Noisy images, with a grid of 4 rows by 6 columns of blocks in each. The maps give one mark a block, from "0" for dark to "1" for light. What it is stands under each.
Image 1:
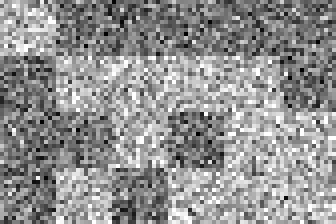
1 0 0 0 0 0
0 1 1 1 1 0
0 0 1 0 1 1
0 1 0 1 1 1
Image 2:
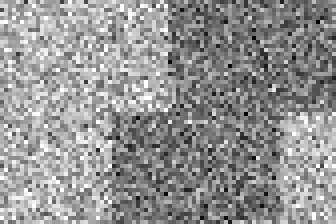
1 1 1 0 0 0
1 1 1 0 0 0
1 1 0 0 0 1
1 1 0 0 0 1
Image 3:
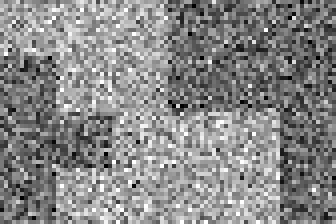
1 1 1 0 0 0
0 1 1 0 0 0
0 0 1 1 1 0
0 1 1 1 1 0
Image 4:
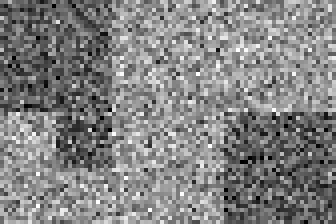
0 0 1 1 1 1
0 0 1 1 1 1
1 0 1 1 0 0
1 1 1 1 0 0
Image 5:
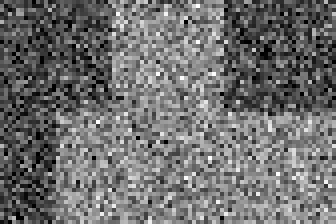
0 0 1 1 0 0
0 0 1 1 0 0
0 1 1 1 1 1
0 1 1 1 1 1
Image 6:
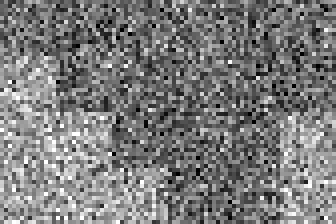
0 0 0 0 0 0
1 0 0 0 0 0
1 1 0 0 0 1
1 1 1 0 0 1
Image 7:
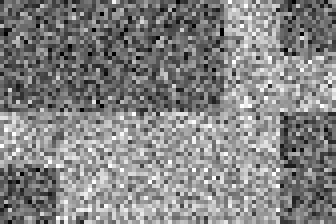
0 0 0 0 1 0
0 0 0 0 1 1
1 1 1 1 1 0
0 1 1 1 1 0
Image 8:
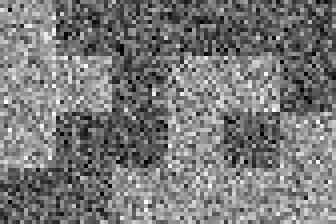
1 0 0 0 0 0
1 1 0 1 1 0
1 0 0 1 0 1
0 0 1 1 1 1
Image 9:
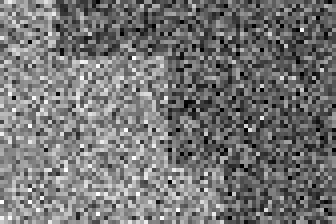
1 0 0 0 0 0
1 1 1 0 0 0
1 1 1 0 0 0
1 1 1 1 0 0
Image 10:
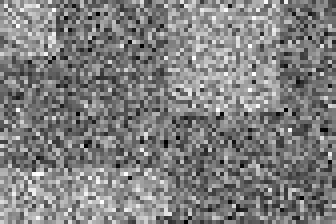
1 0 0 1 1 0
0 0 0 1 1 0
0 0 0 0 0 0
1 1 1 0 0 0
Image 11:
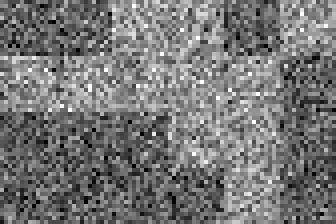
0 0 1 1 0 1
1 1 1 1 1 0
0 0 0 1 1 0
0 0 0 0 1 0
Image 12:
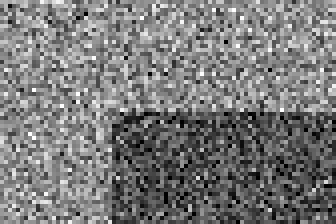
1 1 1 1 1 1
1 1 1 1 1 1
1 1 0 0 0 0
1 1 0 0 0 0
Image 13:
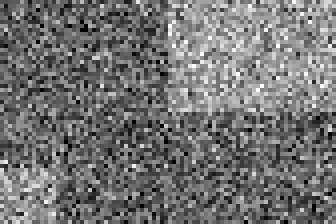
0 0 0 1 1 1
0 0 0 1 1 1
0 0 0 0 0 0
1 0 0 0 0 0
